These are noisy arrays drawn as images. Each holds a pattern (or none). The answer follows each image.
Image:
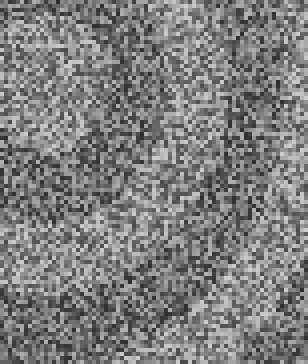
rings round one point
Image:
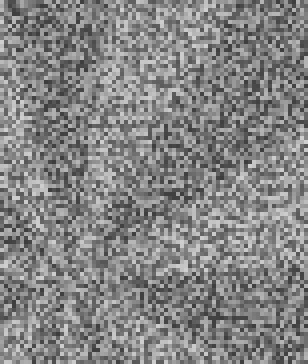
spokes from one point
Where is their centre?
bottom left
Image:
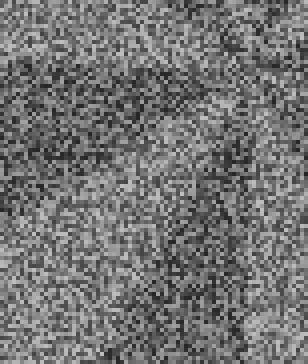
spokes from one point
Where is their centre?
top right
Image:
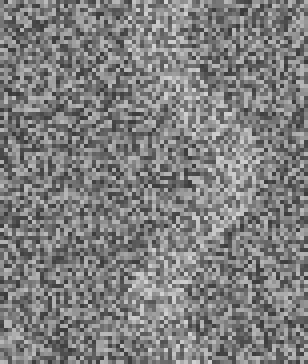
a wavy band
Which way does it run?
top to bottom
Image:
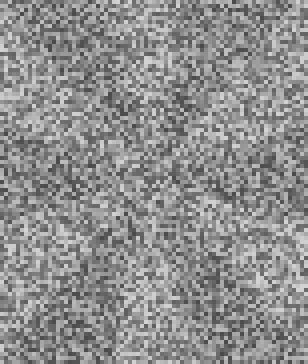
spokes from one point
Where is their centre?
centre
